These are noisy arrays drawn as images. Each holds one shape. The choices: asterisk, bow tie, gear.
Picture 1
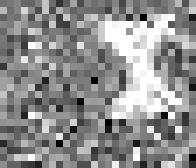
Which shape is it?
bow tie
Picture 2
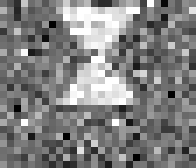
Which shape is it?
bow tie
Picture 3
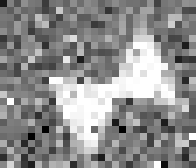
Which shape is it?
bow tie
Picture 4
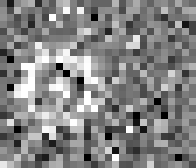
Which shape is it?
gear
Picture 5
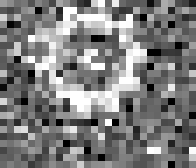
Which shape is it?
gear
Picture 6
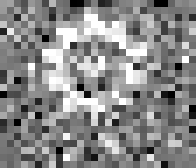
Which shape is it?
gear
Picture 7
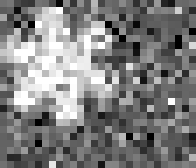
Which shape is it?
asterisk
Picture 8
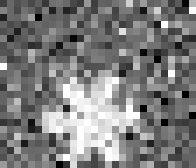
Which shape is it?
asterisk
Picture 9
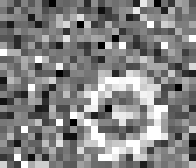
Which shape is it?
gear
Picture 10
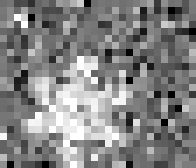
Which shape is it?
asterisk
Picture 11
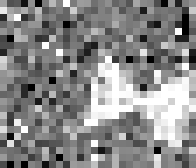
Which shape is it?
bow tie
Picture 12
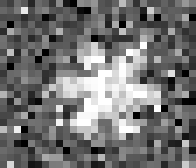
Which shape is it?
asterisk
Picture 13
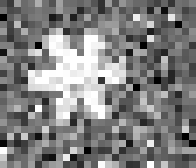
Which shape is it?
asterisk
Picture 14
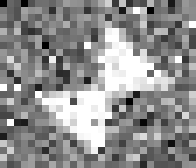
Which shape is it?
bow tie
